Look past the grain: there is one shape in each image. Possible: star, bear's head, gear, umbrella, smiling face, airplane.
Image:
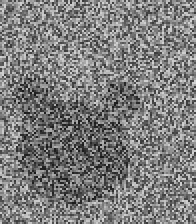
bear's head
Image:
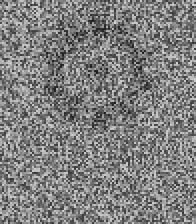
gear
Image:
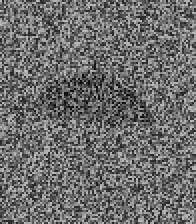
umbrella
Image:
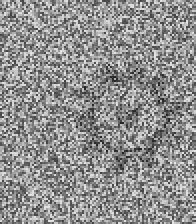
gear
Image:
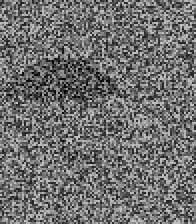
umbrella
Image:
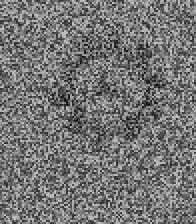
gear
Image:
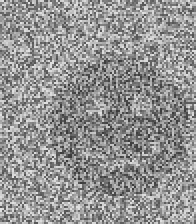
smiling face
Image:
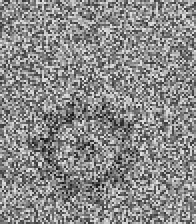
gear
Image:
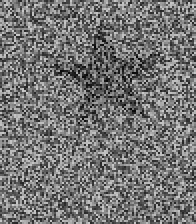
star
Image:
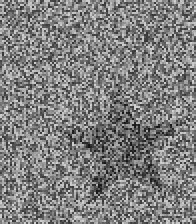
star
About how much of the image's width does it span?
two thirds
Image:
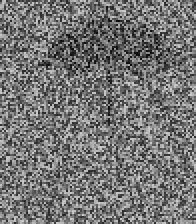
umbrella
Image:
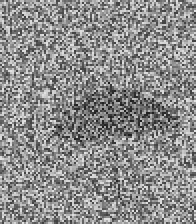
umbrella
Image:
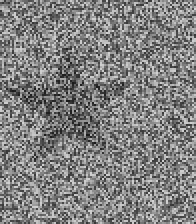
star
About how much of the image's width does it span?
two thirds
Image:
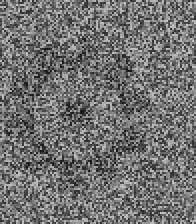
gear
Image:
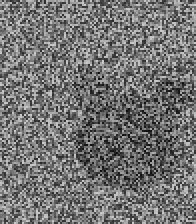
bear's head
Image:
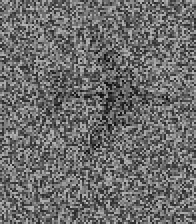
airplane
